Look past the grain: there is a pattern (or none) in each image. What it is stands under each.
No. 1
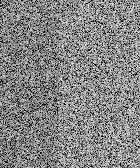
a sharp edge
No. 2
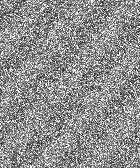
diagonal stripes
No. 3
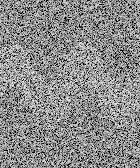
a wavy band
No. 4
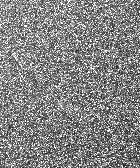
a smooth slope
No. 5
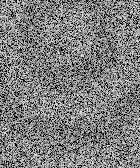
rings round one point
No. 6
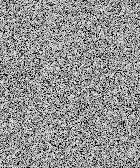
only noise
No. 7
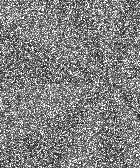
spokes from one point
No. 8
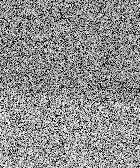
a sharp edge
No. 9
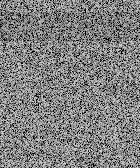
one horizontal stripe
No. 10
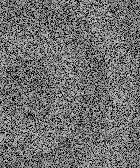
rings round one point
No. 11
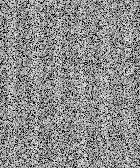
vertical stripes
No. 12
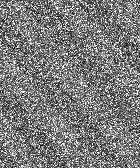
diagonal stripes
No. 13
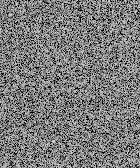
only noise
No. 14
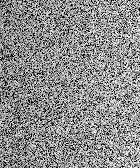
a smooth slope
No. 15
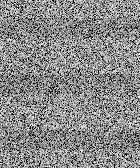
horizontal stripes
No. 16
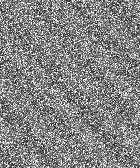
diagonal stripes
